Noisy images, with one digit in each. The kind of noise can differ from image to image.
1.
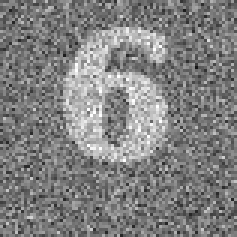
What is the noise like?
independent entries
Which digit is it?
6
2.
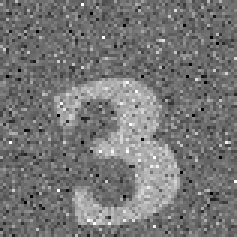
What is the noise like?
heavy tails
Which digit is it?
3
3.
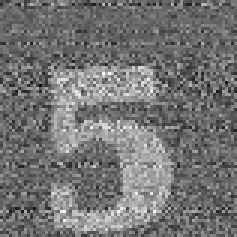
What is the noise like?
rows of uneven size
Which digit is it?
5
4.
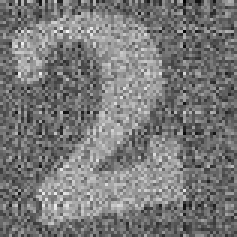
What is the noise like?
low rank plus noise
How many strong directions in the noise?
one
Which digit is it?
2
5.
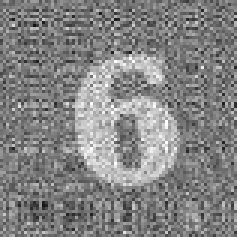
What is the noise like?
low rank plus noise
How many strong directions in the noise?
one
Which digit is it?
6
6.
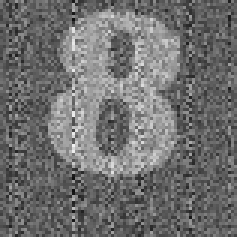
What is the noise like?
columns of uneven size
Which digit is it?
8
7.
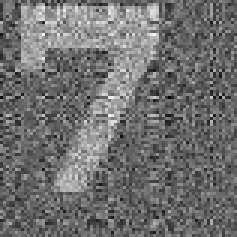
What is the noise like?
low rank plus noise
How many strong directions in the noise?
one
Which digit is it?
7
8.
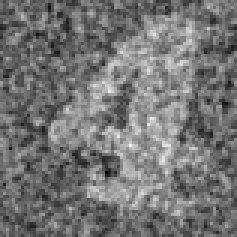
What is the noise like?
blotchy
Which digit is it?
4
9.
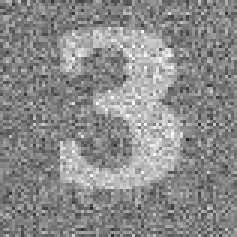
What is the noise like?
low rank plus noise
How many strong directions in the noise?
one
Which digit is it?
3
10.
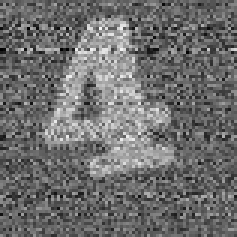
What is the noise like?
rows of uneven size
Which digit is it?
4
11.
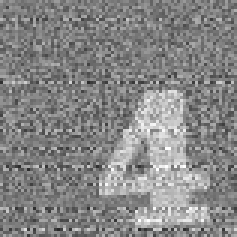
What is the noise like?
rows of uneven size
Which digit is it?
4
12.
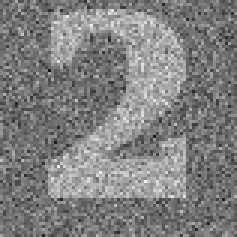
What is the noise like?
independent entries
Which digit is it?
2
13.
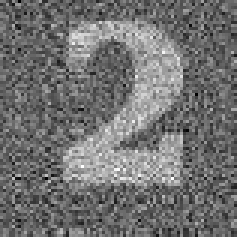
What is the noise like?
low rank plus noise
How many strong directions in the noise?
two
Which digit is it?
2
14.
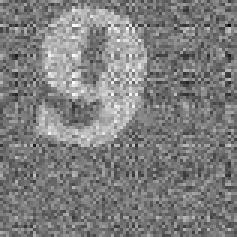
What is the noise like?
low rank plus noise
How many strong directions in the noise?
one
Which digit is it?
9
